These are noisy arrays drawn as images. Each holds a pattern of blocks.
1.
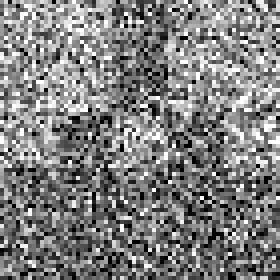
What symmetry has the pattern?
left and right mirror each other
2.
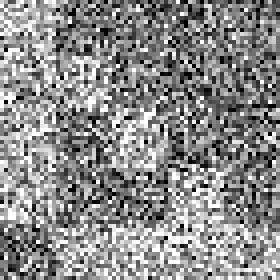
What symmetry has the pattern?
mirrored about the diagonal from the bottom left
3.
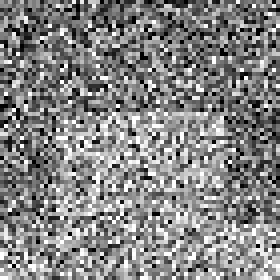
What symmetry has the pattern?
left and right mirror each other
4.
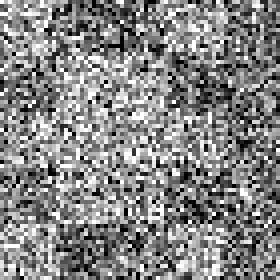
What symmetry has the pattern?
top and bottom mirror each other
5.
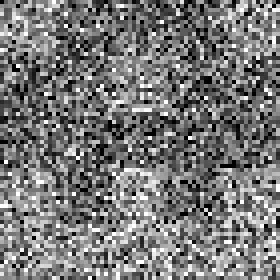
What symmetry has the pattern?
left and right mirror each other
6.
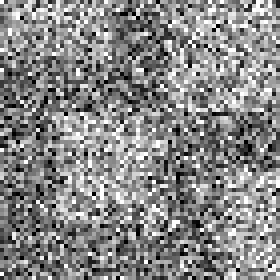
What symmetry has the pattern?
mirrored about the diagonal from the bottom left
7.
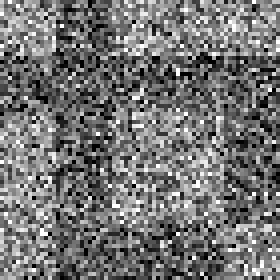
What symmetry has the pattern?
mirrored about the diagonal from the top left
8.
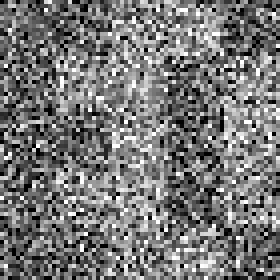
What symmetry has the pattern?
top and bottom mirror each other
